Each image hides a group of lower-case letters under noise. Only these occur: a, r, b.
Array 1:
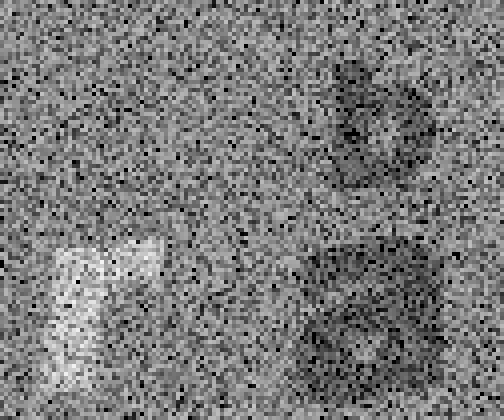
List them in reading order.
top right: dark b; bottom left: light r; bottom right: dark a
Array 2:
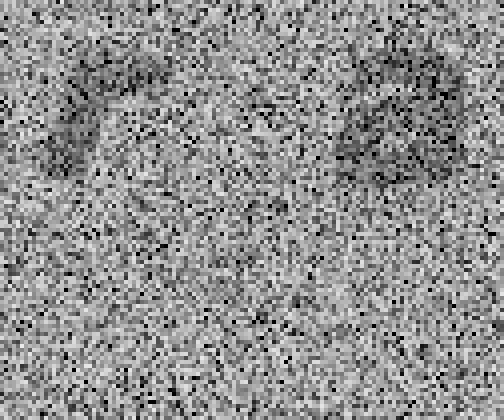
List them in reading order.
top left: dark r; top right: dark a
